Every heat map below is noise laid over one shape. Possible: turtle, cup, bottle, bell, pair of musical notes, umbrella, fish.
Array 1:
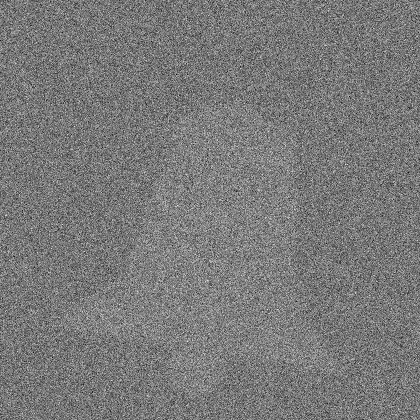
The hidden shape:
bell
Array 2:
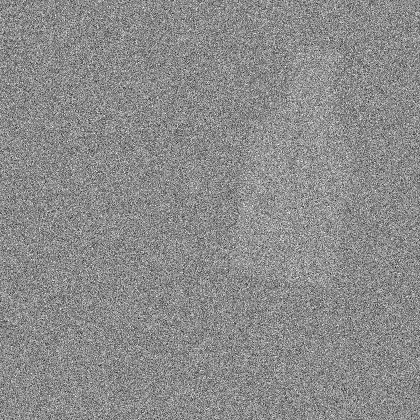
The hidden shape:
bottle
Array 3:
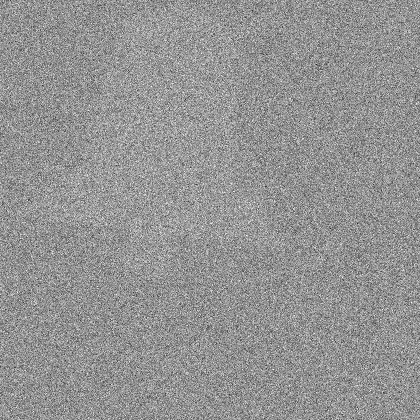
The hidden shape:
bell
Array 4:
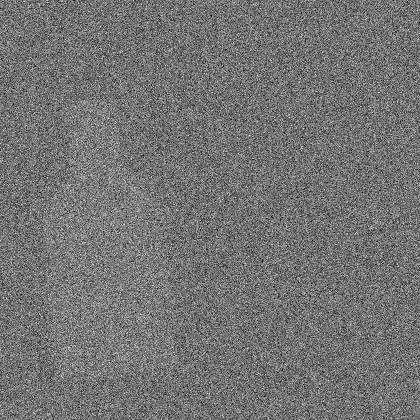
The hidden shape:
bottle
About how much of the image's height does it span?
two thirds
